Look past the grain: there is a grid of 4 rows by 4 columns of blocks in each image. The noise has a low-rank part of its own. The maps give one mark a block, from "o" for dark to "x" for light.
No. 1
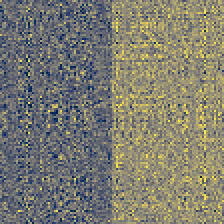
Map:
o o x x
o o x x
o o x x
o o x x
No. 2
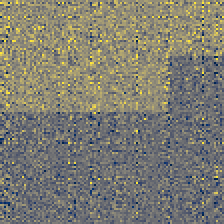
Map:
x x x x
x x x o
o o o o
o o o o
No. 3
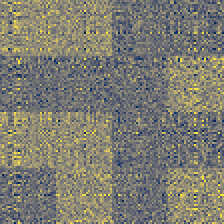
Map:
x x o o
o o o x
x x o o
o x o x
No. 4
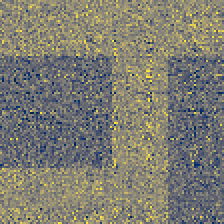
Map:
x x x x
o o x o
o o x o
x x x o
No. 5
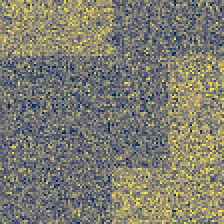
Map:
x x o o
o o o x
o o o x
o o x x
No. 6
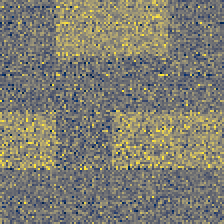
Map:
o x x o
o o o o
x o x x
o o o o
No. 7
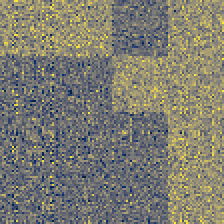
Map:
x x o x
o o x x
o o o x
o o o x
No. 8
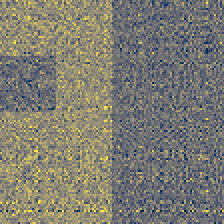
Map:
x x o o
o x o o
x x o o
x x o o
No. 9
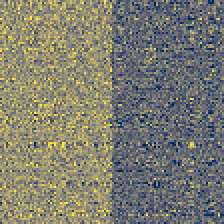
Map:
x x o o
x x o o
x x o o
x x o o
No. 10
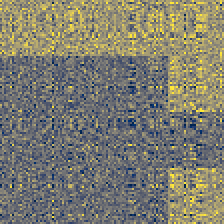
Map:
x x x x
o o o x
o o o o
o o o x
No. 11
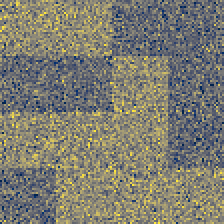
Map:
x x o o
o o x o
x x x o
o x x x
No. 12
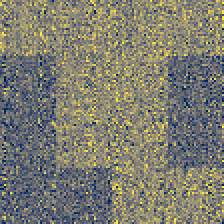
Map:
x x x x
o x x o
o x x o
o o x x
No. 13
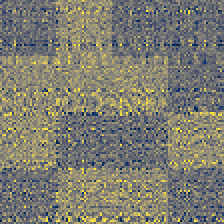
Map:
o x o o
x x x o
x o o x
o x x o
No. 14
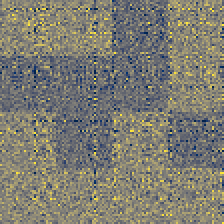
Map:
x x o x
o o o x
x o x o
x x x x
